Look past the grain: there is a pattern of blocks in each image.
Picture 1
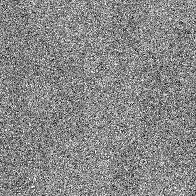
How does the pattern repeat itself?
top and bottom mirror each other
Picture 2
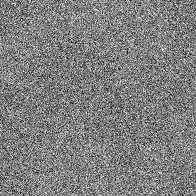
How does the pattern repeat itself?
the same after a half turn
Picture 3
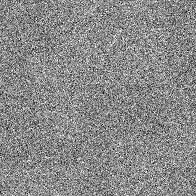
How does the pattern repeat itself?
no symmetry
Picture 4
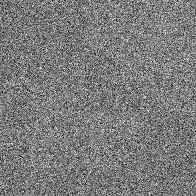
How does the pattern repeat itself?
mirrored about the diagonal from the bottom left
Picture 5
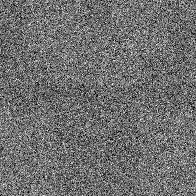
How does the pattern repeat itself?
left and right mirror each other
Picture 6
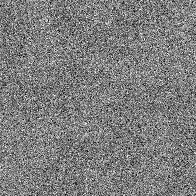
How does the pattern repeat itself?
the same after a half turn
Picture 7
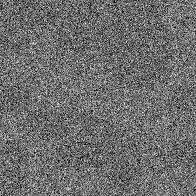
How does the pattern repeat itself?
no symmetry
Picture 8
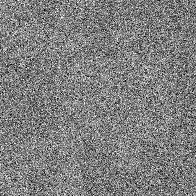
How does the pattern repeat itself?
top and bottom mirror each other
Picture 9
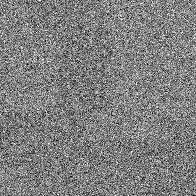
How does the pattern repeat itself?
no symmetry
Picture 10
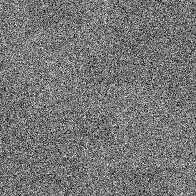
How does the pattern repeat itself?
the same after a half turn
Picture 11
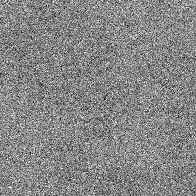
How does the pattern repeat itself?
mirrored about the diagonal from the top left
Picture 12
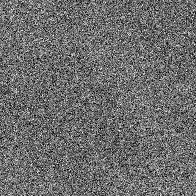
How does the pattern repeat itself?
mirrored about the diagonal from the bottom left
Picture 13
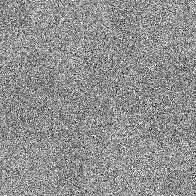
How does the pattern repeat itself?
the same after a half turn
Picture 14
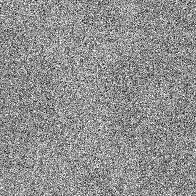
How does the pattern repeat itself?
top and bottom mirror each other
